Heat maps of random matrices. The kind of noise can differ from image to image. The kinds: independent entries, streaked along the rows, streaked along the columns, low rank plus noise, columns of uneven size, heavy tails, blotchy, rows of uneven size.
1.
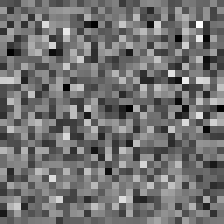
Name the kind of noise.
low rank plus noise
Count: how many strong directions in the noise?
five to eight
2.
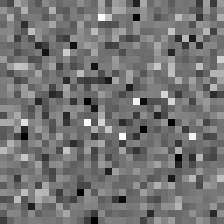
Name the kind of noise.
heavy tails
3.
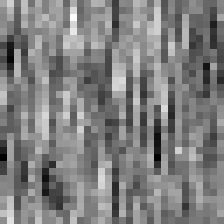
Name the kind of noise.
streaked along the columns
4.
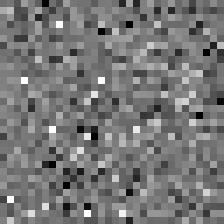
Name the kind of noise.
heavy tails
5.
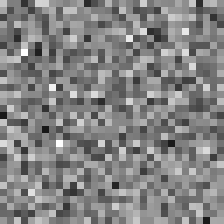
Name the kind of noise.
independent entries
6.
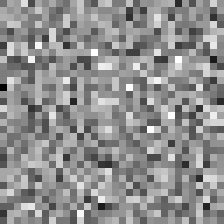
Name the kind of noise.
low rank plus noise
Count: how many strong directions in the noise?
three or four
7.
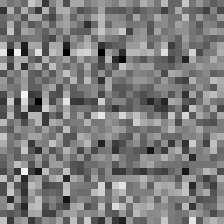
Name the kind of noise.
low rank plus noise
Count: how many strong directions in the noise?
two
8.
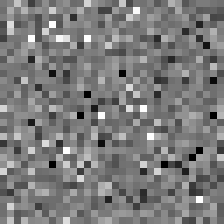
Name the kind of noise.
heavy tails
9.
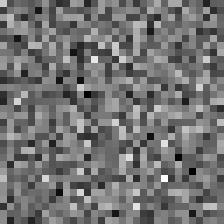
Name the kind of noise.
independent entries
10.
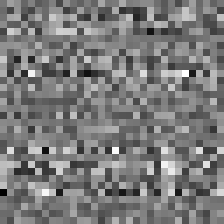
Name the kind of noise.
rows of uneven size
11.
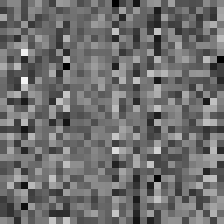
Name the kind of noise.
columns of uneven size
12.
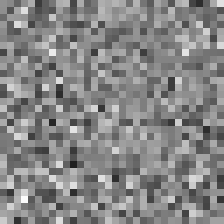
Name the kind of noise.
low rank plus noise
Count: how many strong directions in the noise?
five to eight
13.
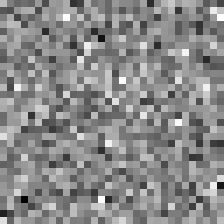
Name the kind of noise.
independent entries
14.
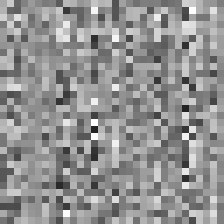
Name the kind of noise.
columns of uneven size
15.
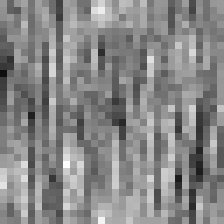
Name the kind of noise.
streaked along the columns
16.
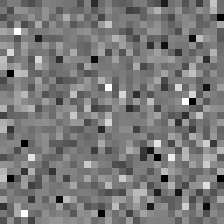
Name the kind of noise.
heavy tails
